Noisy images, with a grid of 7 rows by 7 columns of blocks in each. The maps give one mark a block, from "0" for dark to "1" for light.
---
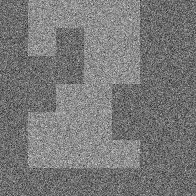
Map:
0111100
0101100
0001100
0011000
0111000
0111100
0000000
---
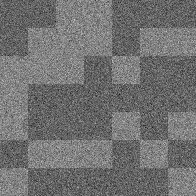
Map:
0011000
0111011
1110100
1000000
1000101
0111010
1000001
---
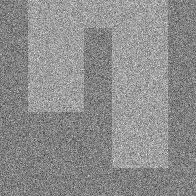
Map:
0111110
0110110
0110110
0110110
0000110
0000110
0000000
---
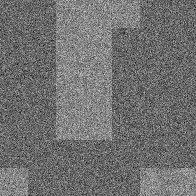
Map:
0011100
0011000
0011000
0011000
0011000
0000000
1000011
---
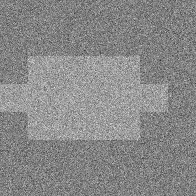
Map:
0000000
0000000
0111100
1111110
0111100
0000000
0000000
